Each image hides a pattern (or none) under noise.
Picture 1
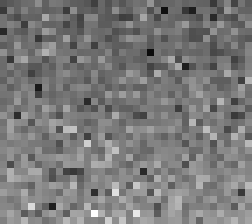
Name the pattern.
a smooth slope
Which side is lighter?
bottom
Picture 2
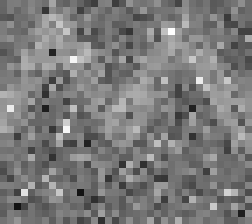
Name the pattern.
a wavy band
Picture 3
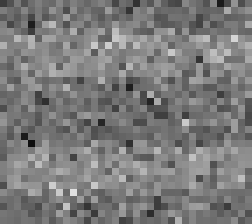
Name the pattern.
horizontal stripes
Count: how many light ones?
2
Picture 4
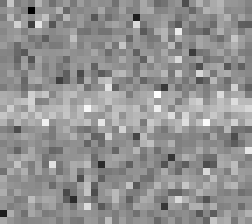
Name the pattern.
one horizontal stripe
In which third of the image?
middle
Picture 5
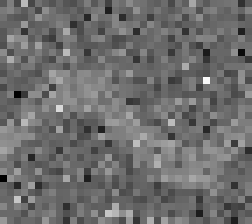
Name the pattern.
a wavy band
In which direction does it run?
left to right
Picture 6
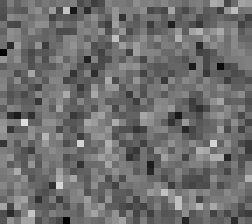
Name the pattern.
rings round one point
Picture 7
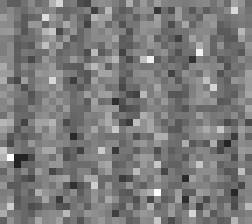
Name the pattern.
vertical stripes
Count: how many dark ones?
5
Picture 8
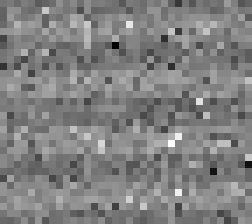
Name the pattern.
horizontal stripes
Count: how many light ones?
4
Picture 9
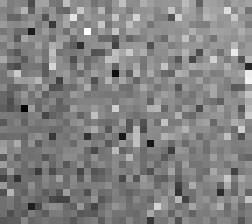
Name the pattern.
a smooth slope
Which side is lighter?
top right
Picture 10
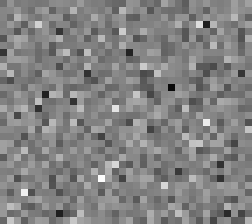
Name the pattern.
only noise
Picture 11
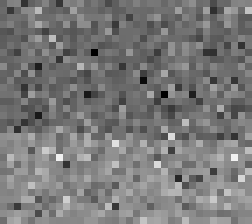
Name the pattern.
a sharp edge
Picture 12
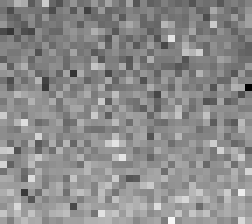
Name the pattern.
a smooth slope
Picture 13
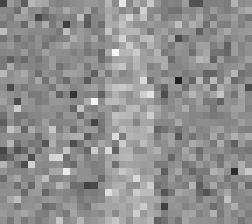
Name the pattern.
one vertical stripe
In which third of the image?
middle
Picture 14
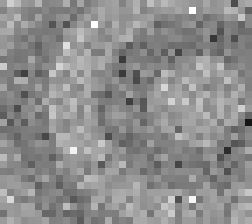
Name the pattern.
rings round one point
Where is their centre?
middle right
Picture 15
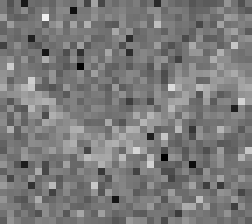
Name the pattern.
a wavy band
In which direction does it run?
left to right
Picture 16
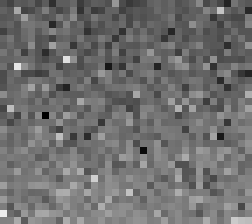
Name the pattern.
a smooth slope
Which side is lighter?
bottom
